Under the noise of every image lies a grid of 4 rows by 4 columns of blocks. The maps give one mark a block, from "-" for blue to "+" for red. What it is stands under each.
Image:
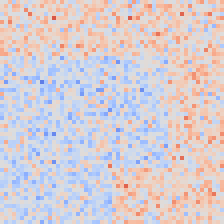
+ + + +
- - - +
- - - +
- - + +
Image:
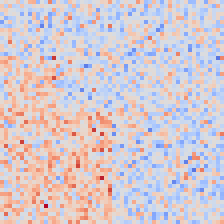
- - - -
+ - - -
+ + - -
+ + - -
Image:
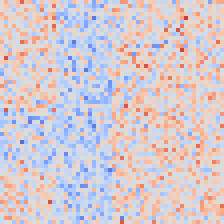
+ - + +
+ - + +
- - + +
+ - + +
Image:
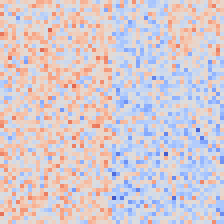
+ + - +
+ + - -
+ + - -
+ + - -
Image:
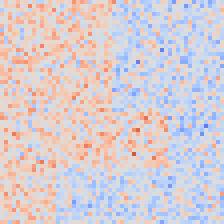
+ + - -
+ + - -
+ + + -
+ - - -
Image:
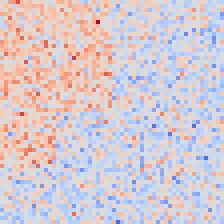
+ + - -
+ + - -
+ - - -
- - - -
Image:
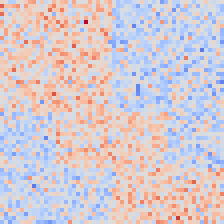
+ + - -
+ + - -
- + + -
- - + +
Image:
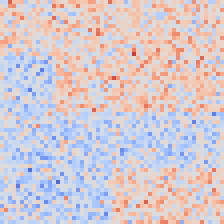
+ + + +
- + + +
- - - -
- - + +
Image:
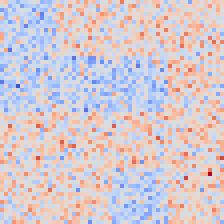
- + + +
- - - +
+ + + +
+ + - +
